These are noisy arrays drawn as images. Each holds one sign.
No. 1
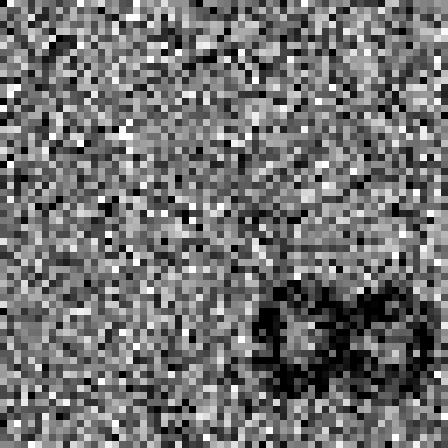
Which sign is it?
infinity sign
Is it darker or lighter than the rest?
darker
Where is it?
bottom right
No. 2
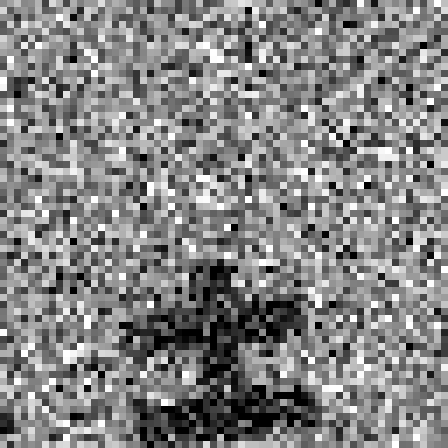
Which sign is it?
plus-minus sign
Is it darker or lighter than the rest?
darker
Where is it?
bottom middle
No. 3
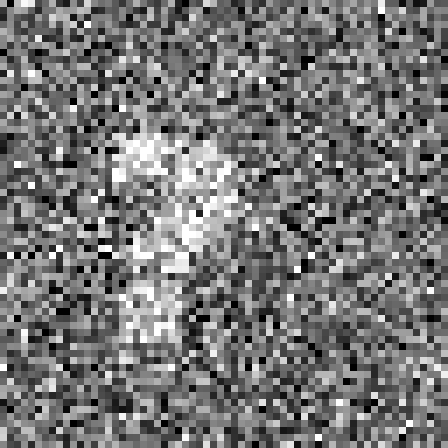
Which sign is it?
question mark
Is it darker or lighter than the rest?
lighter
